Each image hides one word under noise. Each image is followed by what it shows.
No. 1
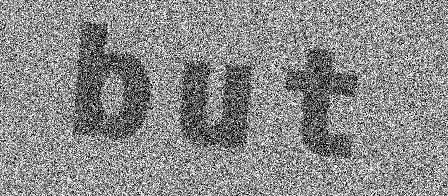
but
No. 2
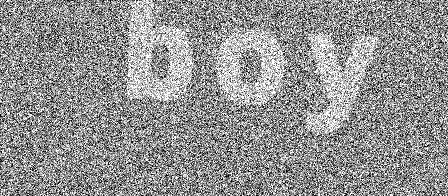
boy
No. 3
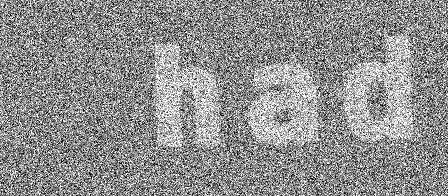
had
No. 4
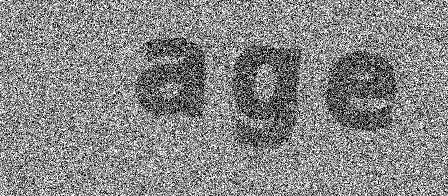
age
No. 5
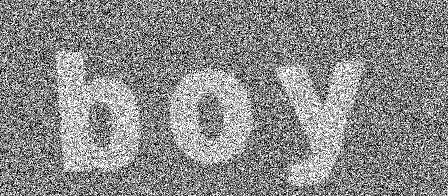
boy
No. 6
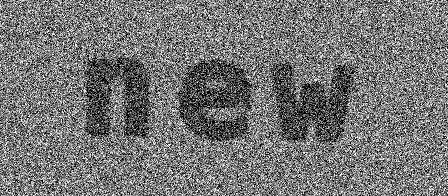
new
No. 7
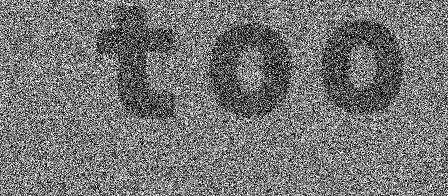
too
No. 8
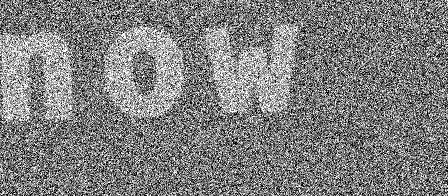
now
